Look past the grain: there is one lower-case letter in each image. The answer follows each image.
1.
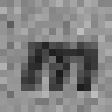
m
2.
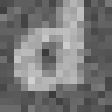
d
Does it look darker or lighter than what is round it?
lighter
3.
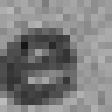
e
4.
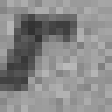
r
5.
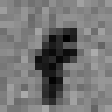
f
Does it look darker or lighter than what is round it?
darker
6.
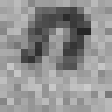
n
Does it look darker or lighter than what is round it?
darker
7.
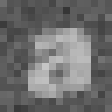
a
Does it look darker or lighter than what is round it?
lighter
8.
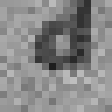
d
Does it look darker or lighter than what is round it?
darker
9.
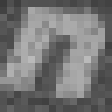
n
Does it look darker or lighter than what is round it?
lighter
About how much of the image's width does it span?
nearly all
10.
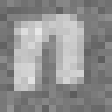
n
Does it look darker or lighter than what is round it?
lighter
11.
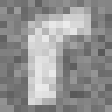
r
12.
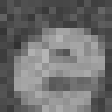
e
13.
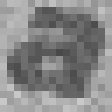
a
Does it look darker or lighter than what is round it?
darker
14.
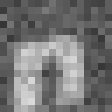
n
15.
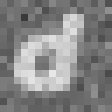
d
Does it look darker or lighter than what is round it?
lighter
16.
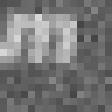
m
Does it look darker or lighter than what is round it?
lighter
